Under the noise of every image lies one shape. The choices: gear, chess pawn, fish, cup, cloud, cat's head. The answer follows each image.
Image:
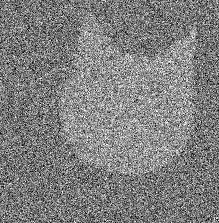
cat's head
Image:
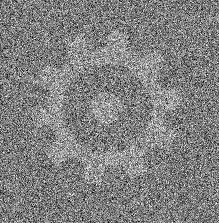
gear
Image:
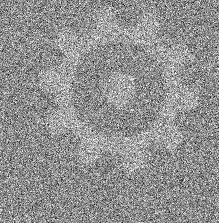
gear
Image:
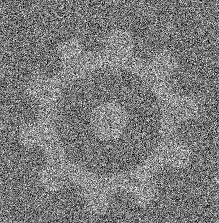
gear
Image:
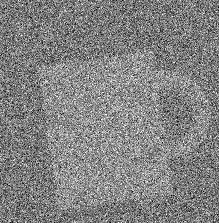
cup
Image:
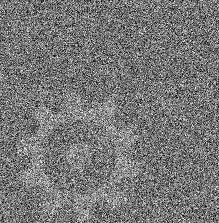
gear
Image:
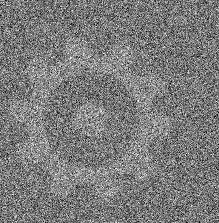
gear
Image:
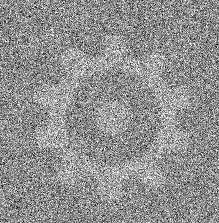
gear
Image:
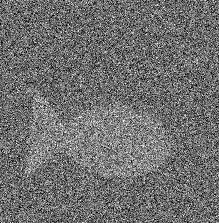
fish
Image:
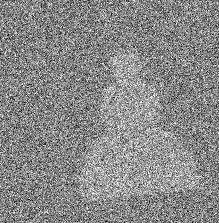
chess pawn
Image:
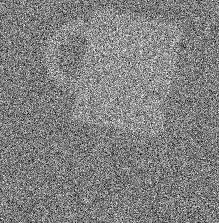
cup
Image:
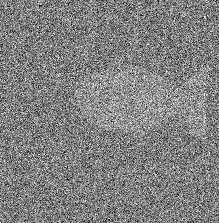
fish
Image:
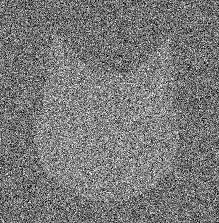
cat's head
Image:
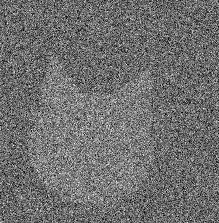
cat's head
